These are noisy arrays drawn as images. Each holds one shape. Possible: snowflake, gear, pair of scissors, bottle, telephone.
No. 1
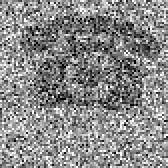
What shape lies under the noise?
telephone
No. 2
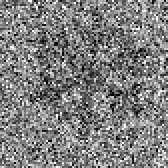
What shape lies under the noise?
snowflake
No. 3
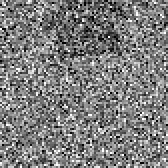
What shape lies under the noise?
telephone
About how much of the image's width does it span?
half
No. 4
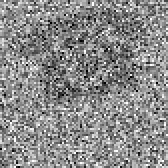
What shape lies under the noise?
telephone
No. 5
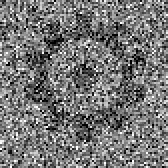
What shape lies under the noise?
gear
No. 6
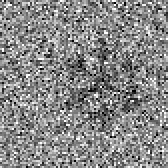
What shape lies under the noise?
snowflake
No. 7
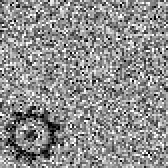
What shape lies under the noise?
gear
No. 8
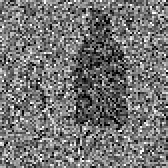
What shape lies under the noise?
bottle
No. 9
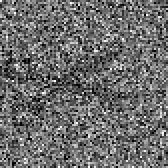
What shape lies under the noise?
pair of scissors
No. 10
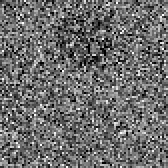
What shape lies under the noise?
snowflake
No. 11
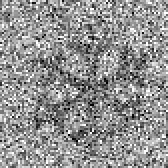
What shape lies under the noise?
snowflake
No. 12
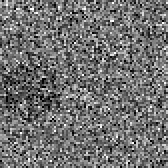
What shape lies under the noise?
snowflake
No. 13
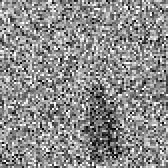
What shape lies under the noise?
bottle
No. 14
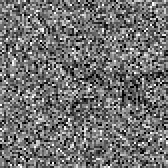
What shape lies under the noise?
pair of scissors
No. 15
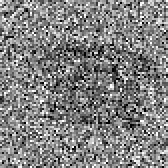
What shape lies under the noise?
telephone
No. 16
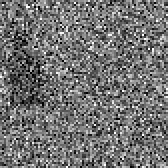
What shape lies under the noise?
bottle
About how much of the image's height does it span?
half
